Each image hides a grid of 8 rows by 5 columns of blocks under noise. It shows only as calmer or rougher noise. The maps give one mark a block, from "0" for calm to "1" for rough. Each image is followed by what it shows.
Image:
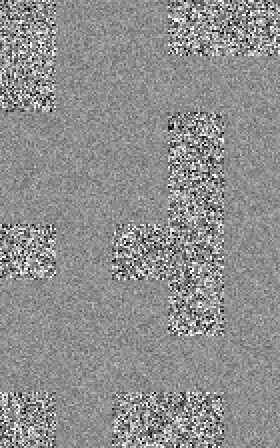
1 0 0 1 1
1 0 0 0 0
0 0 0 1 0
0 0 0 1 0
1 0 1 1 0
0 0 0 1 0
0 0 0 0 0
1 0 1 1 0
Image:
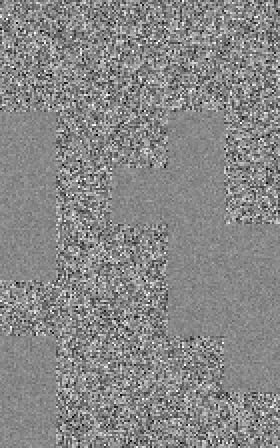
1 1 1 1 1
1 1 1 1 1
0 1 1 0 1
0 1 0 0 1
0 1 1 0 0
1 1 1 0 0
0 1 1 1 0
0 1 1 1 1
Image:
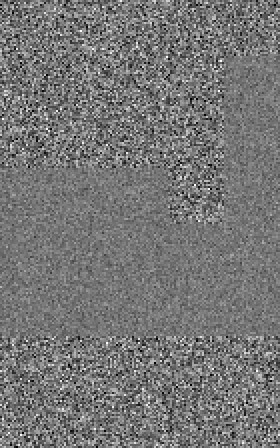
1 1 1 1 1
1 1 1 1 0
1 1 1 1 0
0 0 0 1 0
0 0 0 0 0
0 0 0 0 0
1 1 1 1 1
1 1 1 1 1
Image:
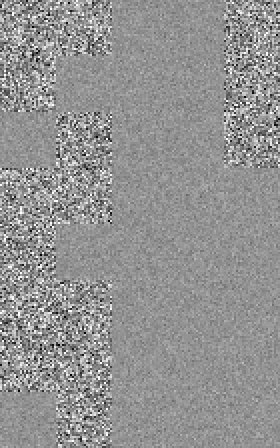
1 1 0 0 1
1 0 0 0 1
0 1 0 0 1
1 1 0 0 0
1 0 0 0 0
1 1 0 0 0
1 1 0 0 0
0 1 0 0 0
